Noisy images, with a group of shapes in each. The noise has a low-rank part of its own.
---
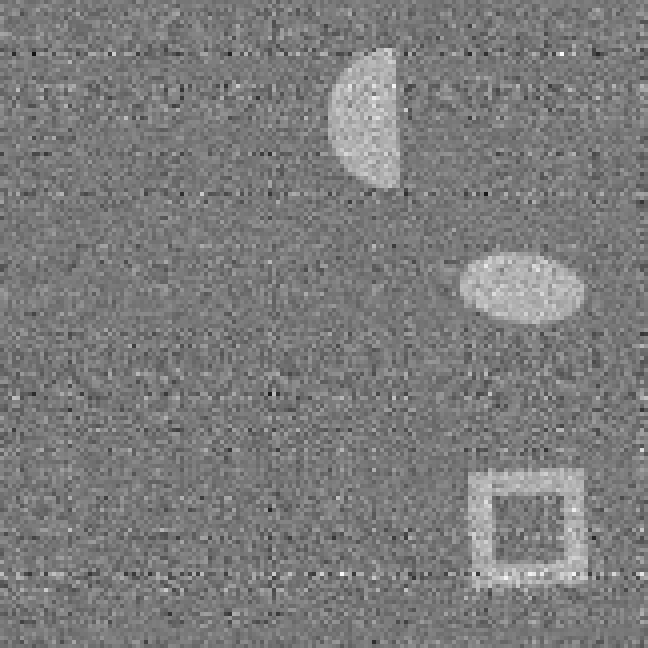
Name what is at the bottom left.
nothing
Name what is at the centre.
nothing
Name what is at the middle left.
nothing
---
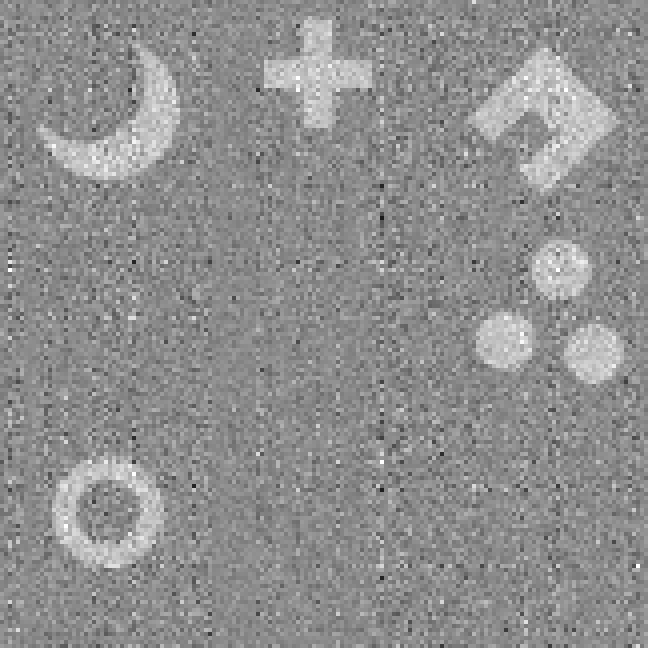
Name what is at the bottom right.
nothing
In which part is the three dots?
middle right
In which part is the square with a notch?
top right
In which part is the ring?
bottom left
